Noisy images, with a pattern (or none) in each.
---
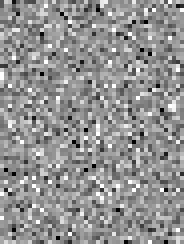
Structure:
only noise
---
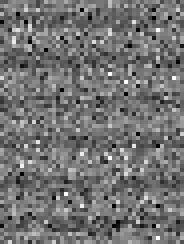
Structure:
horizontal stripes
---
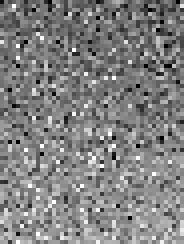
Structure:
a smooth slope
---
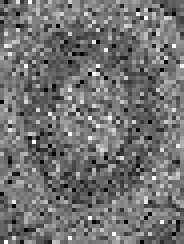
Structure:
rings round one point
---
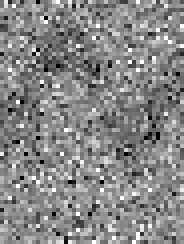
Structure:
a wavy band
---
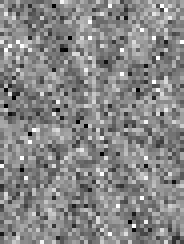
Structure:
spokes from one point
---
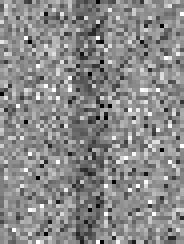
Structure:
one vertical stripe
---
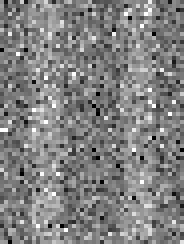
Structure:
vertical stripes
